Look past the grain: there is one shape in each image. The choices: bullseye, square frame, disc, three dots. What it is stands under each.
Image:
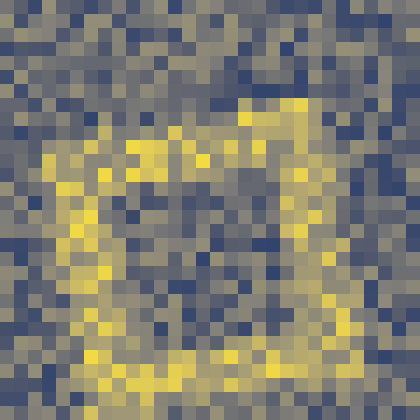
square frame
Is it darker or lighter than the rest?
lighter
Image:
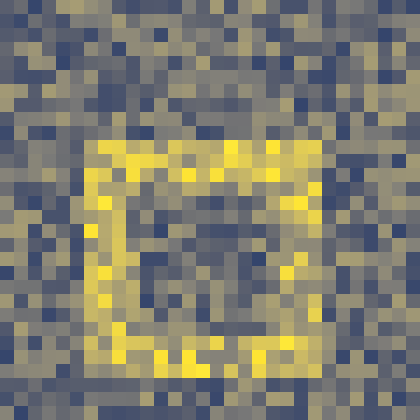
square frame
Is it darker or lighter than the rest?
lighter
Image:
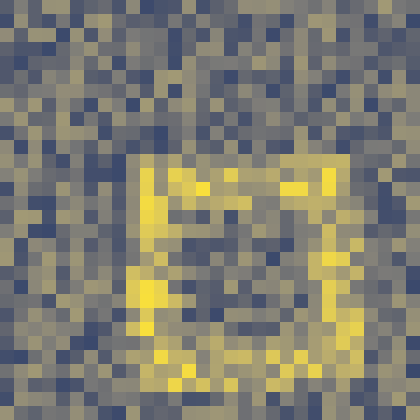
square frame
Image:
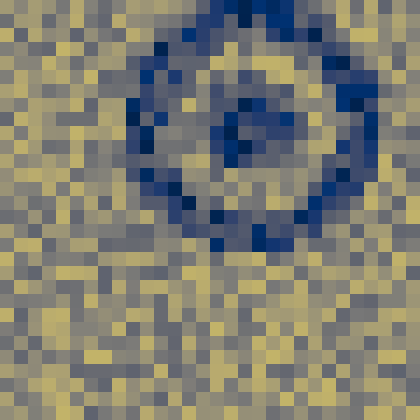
bullseye
